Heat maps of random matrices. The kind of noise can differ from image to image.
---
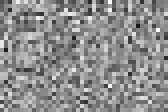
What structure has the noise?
low rank plus noise
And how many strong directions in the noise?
five to eight
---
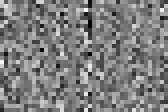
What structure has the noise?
columns of uneven size
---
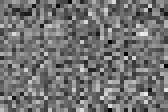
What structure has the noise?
low rank plus noise
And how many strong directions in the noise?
five to eight
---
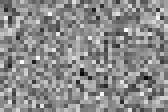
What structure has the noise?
independent entries
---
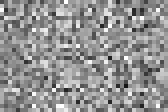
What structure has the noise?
low rank plus noise
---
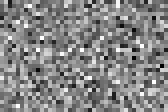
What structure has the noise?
independent entries
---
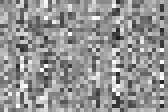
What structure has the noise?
columns of uneven size
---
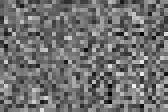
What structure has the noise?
low rank plus noise
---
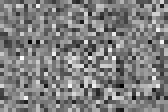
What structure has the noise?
low rank plus noise
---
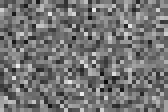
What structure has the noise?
independent entries
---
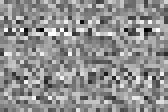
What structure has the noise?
rows of uneven size
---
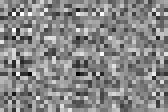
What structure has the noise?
low rank plus noise
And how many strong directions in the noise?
one
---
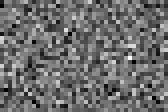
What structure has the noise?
independent entries
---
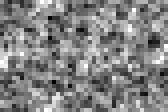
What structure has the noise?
blotchy
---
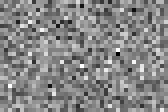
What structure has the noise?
independent entries
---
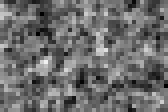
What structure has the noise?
blotchy
